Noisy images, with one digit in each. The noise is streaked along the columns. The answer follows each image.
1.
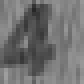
4
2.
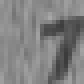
7
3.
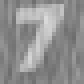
7
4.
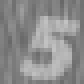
5
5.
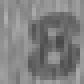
8
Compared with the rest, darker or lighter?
darker
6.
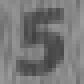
5
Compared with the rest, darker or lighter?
darker
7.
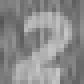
2
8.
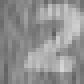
2
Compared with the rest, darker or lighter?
lighter
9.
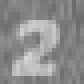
2
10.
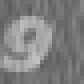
9
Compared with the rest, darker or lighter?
lighter
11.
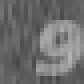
9
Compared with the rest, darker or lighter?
lighter
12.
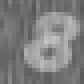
8
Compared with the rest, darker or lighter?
lighter
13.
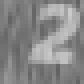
2
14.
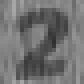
2
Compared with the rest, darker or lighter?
darker
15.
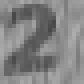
2
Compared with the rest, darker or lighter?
darker
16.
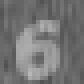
6
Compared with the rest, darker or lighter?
lighter
